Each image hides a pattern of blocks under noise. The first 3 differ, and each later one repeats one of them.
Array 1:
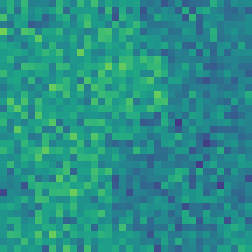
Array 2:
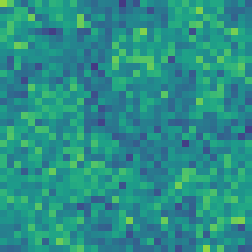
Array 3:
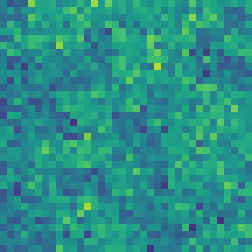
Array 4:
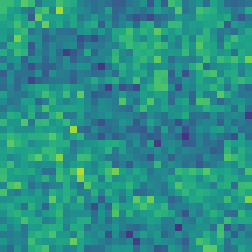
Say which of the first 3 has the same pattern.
2
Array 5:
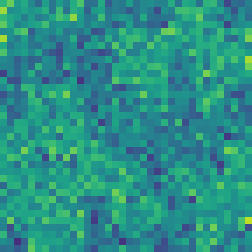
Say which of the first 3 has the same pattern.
2
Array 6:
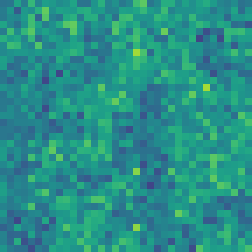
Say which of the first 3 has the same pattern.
3
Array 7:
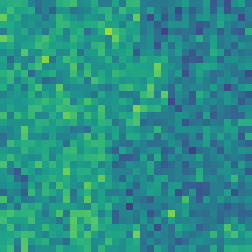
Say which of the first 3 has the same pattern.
1
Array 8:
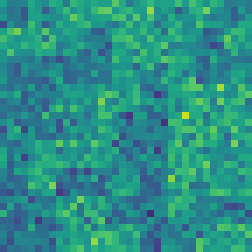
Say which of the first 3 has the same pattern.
3
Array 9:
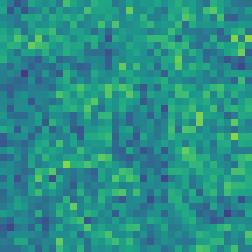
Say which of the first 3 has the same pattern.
3
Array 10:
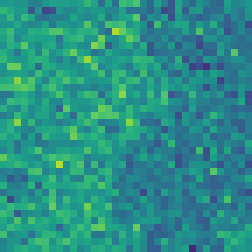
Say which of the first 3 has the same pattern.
1
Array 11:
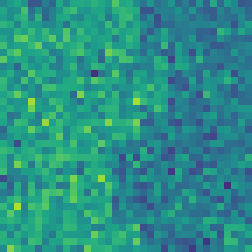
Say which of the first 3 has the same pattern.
1
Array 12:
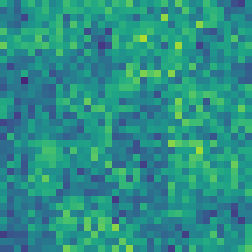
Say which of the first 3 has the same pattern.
3
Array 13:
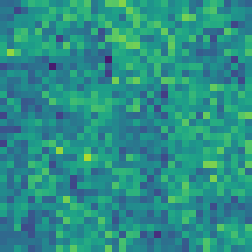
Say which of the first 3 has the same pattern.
3
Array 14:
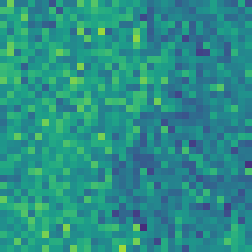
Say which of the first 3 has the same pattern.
1
